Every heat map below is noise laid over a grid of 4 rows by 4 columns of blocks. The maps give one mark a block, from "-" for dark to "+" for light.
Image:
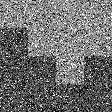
++++
-+++
--+-
----
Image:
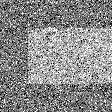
----
-+++
-+++
----
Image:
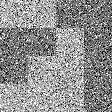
++--
--+-
-++-
+++-
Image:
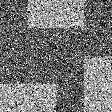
-++-
----
---+
++-+
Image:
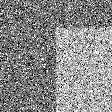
----
--++
--++
--++
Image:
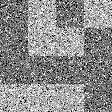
-+-+
-++-
----
+++-
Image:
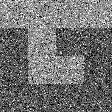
++++
-+--
-++-
----
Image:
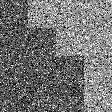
-+++
--++
---+
---+
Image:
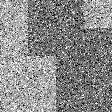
+--+
+---
++--
++--
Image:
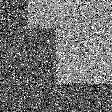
-+++
--++
--++
----
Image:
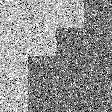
+++-
++--
+---
+---
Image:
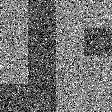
+-++
+-+-
+-++
--++
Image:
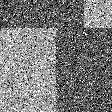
---+
++--
++--
++--
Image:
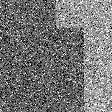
--++
---+
---+
---+
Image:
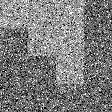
+++-
-++-
--+-
----
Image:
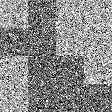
+-++
--++
+--+
+---
